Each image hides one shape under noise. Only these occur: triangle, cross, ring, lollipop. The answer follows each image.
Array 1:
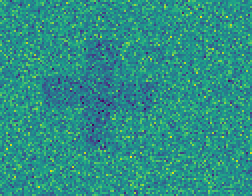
cross
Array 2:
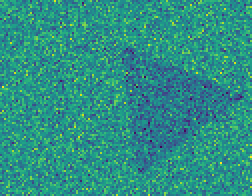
triangle
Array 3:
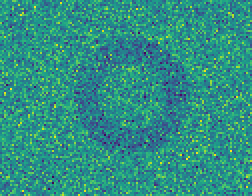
ring
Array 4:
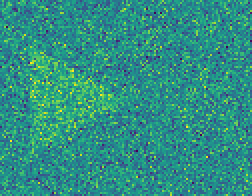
triangle
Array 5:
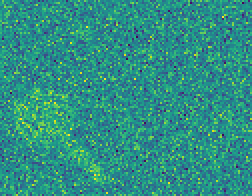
lollipop
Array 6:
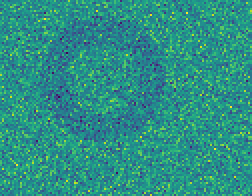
ring
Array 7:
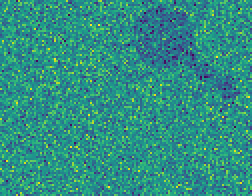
lollipop
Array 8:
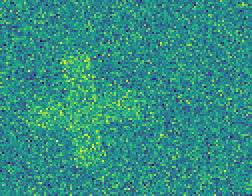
cross
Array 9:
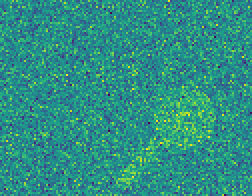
lollipop
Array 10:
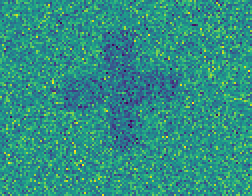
cross
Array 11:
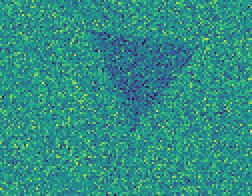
triangle
